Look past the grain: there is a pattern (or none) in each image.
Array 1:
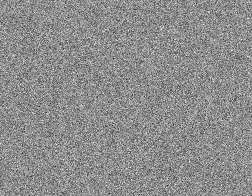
only noise
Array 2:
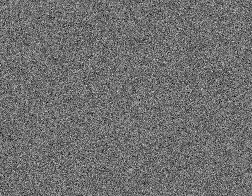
only noise
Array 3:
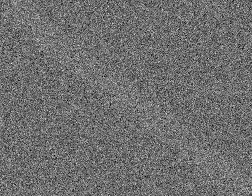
a diagonal band
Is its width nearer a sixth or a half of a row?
a sixth
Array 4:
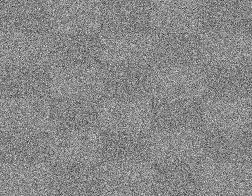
a checkerboard
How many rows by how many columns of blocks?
6 by 5
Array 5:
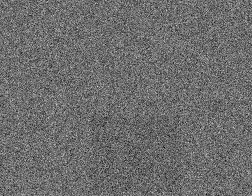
one block
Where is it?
bottom middle
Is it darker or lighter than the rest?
darker
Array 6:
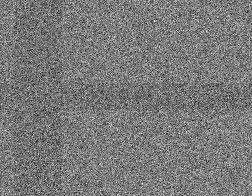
bands of rows crossing bands of columns
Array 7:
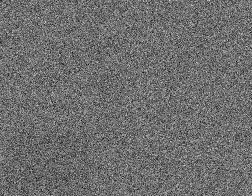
one block
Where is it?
bottom left
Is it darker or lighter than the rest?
darker
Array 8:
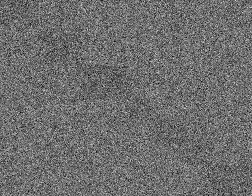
blocks along the diagonal
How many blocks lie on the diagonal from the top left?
7
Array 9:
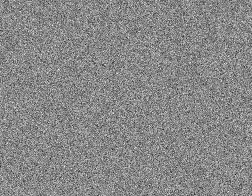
only noise
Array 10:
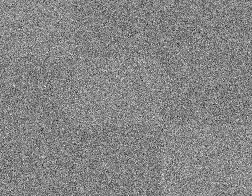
blocks along the diagonal
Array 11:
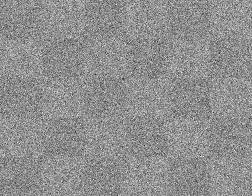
a checkerboard
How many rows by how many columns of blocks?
5 by 6
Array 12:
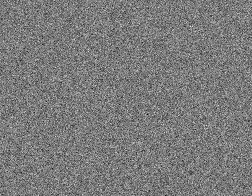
only noise
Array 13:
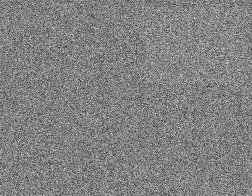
one block
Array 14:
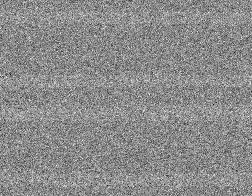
bands of rows
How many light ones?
4
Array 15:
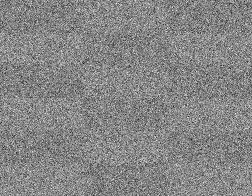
a checkerboard
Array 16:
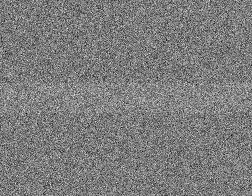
one band of rows
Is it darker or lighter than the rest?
lighter
